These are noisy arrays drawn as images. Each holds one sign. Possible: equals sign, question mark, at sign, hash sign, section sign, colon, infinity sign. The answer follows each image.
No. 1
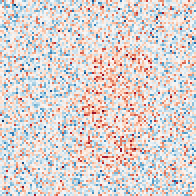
red section sign
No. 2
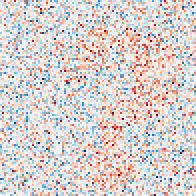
red question mark
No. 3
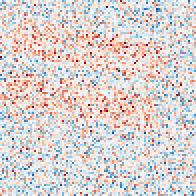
red equals sign
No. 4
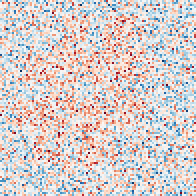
red hash sign
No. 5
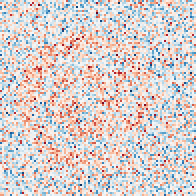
red at sign
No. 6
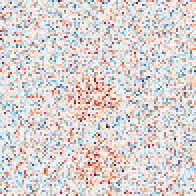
red colon
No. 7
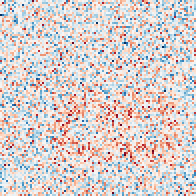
red infinity sign
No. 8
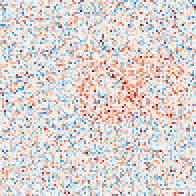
red infinity sign
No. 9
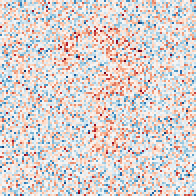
red question mark
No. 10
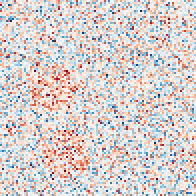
red colon
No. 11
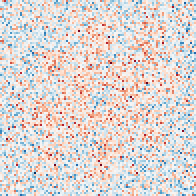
red hash sign
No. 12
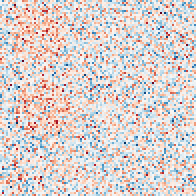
red colon
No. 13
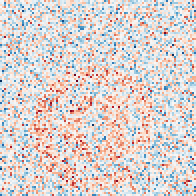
red at sign
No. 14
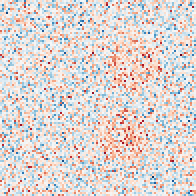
red colon
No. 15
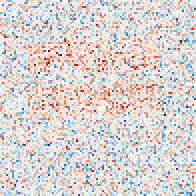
red equals sign
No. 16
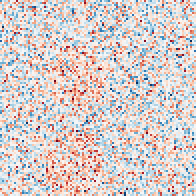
red colon
